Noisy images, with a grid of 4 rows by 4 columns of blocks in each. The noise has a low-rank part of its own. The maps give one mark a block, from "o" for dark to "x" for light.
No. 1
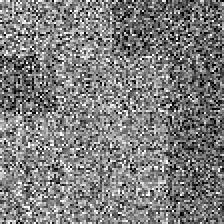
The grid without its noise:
x x o o
o x x o
x x x o
x x x o
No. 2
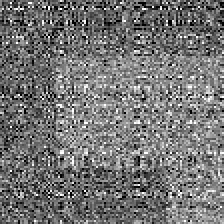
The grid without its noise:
o o o o
o x x x
o x x x
o o o x
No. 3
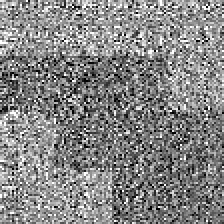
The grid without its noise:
x x x x
o o o x
x o o o
x x o o
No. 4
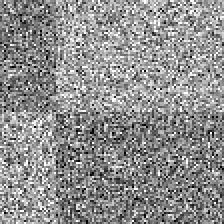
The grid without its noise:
o x x x
o x x x
x o o o
x o o o
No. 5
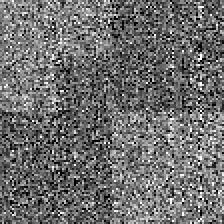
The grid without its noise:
x x o o
x o o o
o o x x
o o x x
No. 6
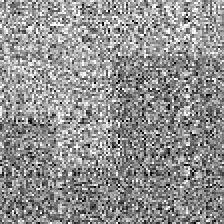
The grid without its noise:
x x x x
x x o o
o x o o
o o o o
